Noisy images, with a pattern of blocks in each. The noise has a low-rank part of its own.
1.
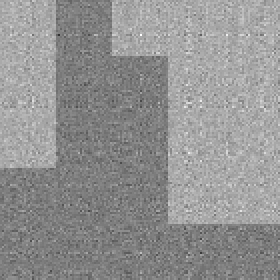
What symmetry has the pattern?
no symmetry
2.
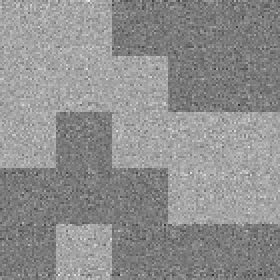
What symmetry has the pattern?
no symmetry
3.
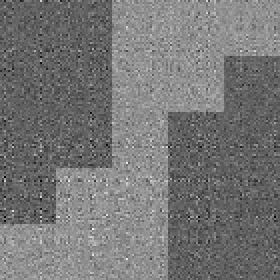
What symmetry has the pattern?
the same after a half turn
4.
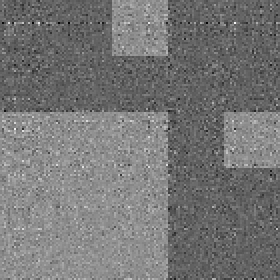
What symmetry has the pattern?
mirrored about the diagonal from the bottom left
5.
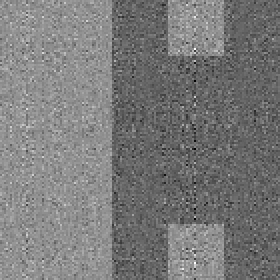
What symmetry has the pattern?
top and bottom mirror each other
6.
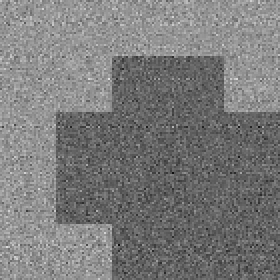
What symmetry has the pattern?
mirrored about the diagonal from the top left
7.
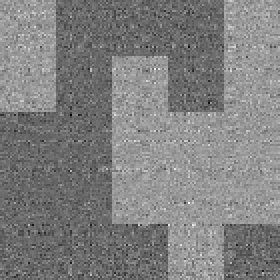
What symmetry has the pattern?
no symmetry
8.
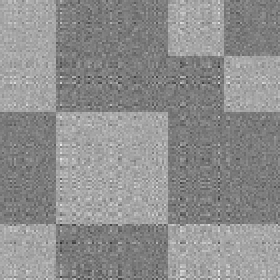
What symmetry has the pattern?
mirrored about the diagonal from the bottom left
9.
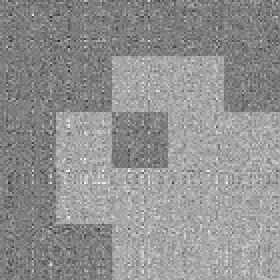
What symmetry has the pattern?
mirrored about the diagonal from the top left
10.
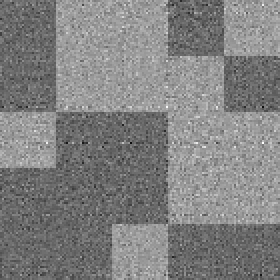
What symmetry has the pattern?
mirrored about the diagonal from the bottom left
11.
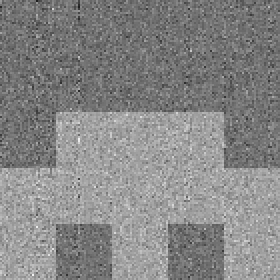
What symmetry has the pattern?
left and right mirror each other
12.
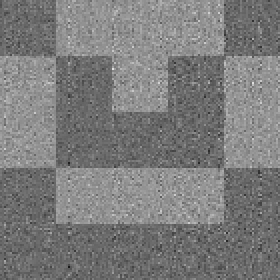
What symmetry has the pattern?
left and right mirror each other
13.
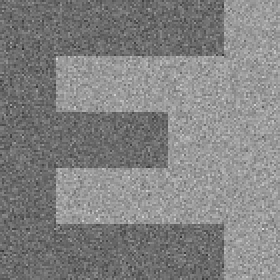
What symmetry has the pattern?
top and bottom mirror each other
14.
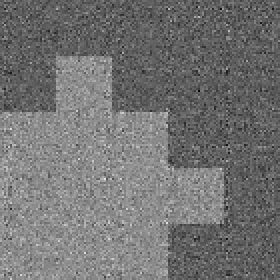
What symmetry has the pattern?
mirrored about the diagonal from the bottom left
